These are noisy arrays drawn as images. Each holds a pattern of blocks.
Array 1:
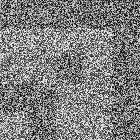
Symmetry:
mirrored about the diagonal from the bottom left
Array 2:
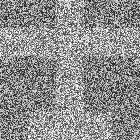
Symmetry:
left and right mirror each other
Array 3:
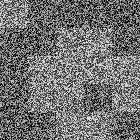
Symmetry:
mirrored about the diagonal from the top left
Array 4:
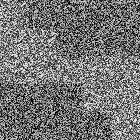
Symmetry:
the same after a half turn
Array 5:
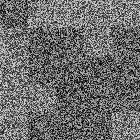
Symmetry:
mirrored about the diagonal from the top left
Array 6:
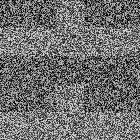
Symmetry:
left and right mirror each other
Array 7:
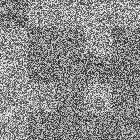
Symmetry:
mirrored about the diagonal from the top left
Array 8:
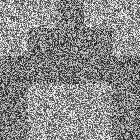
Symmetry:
left and right mirror each other
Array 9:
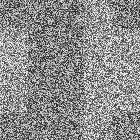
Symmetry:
top and bottom mirror each other
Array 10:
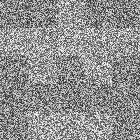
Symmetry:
left and right mirror each other
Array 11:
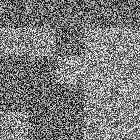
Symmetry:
no symmetry
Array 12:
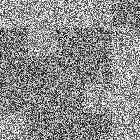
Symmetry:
mirrored about the diagonal from the bottom left
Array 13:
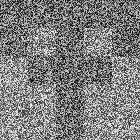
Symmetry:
left and right mirror each other
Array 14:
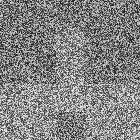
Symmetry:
left and right mirror each other
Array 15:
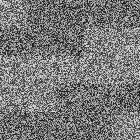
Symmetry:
the same after a half turn
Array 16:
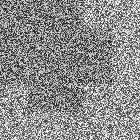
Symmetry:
mirrored about the diagonal from the top left
